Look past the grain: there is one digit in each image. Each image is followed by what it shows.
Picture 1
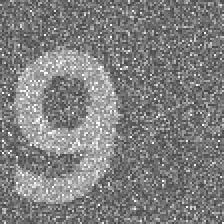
9
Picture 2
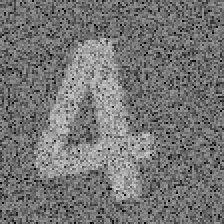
4
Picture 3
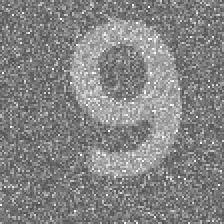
9
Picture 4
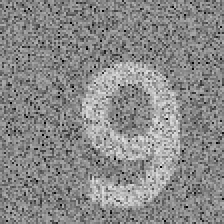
9
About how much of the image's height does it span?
two thirds
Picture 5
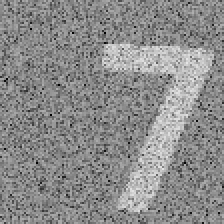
7
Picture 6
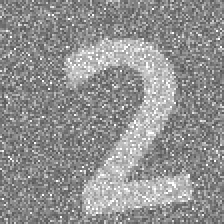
2
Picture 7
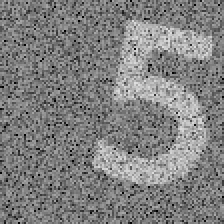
5
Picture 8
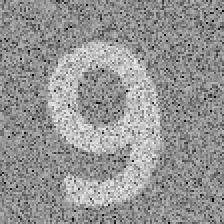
9
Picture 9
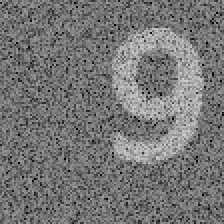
9
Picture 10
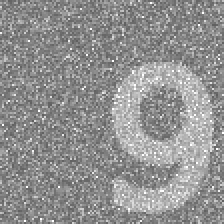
9
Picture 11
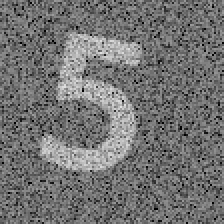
5
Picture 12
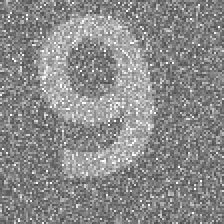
9
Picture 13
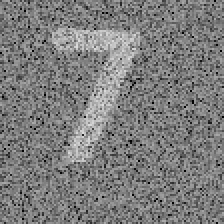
7
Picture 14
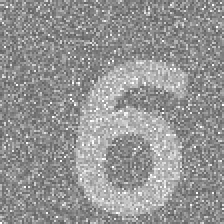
6
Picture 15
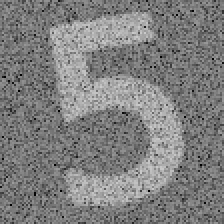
5
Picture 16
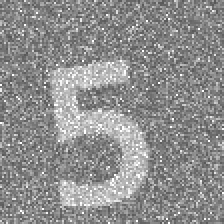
5
